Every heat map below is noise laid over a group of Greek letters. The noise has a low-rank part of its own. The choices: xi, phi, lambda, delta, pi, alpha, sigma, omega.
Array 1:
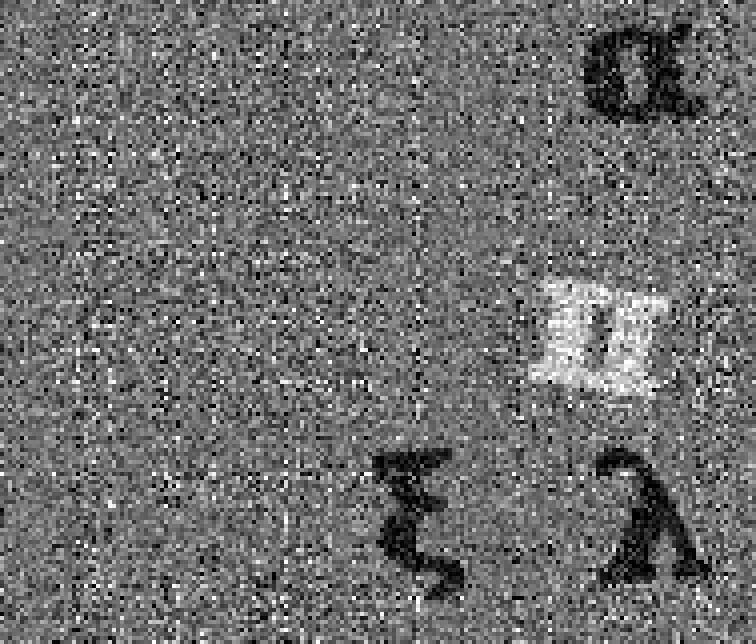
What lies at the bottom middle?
xi
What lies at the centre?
nothing
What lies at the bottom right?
lambda
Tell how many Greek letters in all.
4
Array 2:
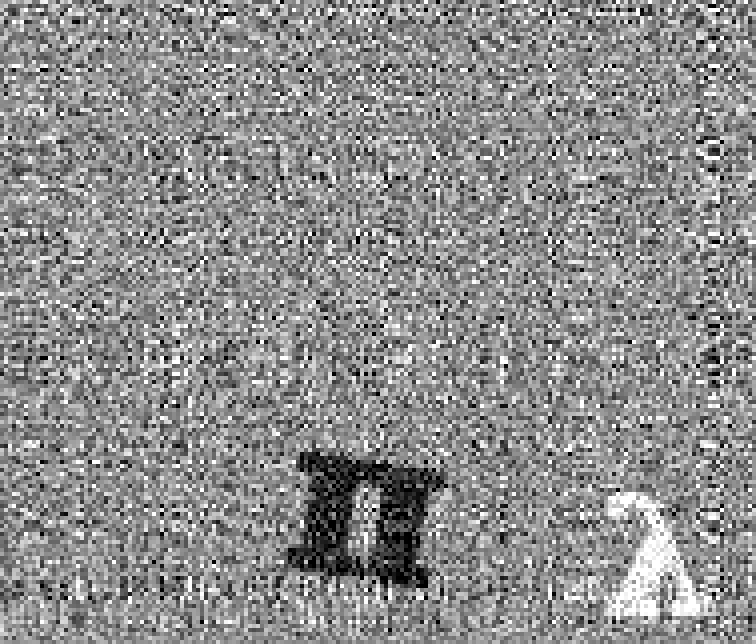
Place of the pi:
bottom middle
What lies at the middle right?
nothing
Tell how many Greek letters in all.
2
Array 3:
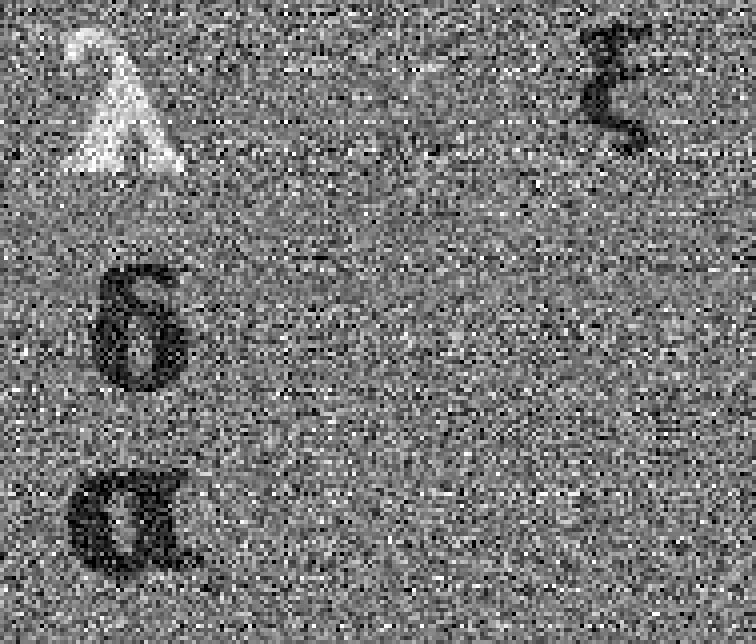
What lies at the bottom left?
alpha
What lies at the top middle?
nothing
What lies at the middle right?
nothing
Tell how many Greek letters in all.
4
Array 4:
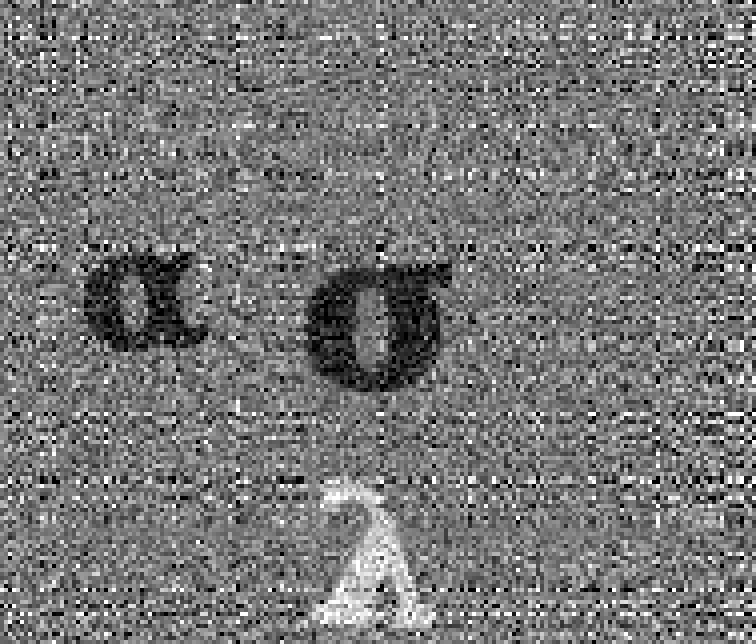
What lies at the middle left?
alpha
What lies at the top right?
nothing
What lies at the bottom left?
nothing
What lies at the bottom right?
nothing
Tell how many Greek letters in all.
3
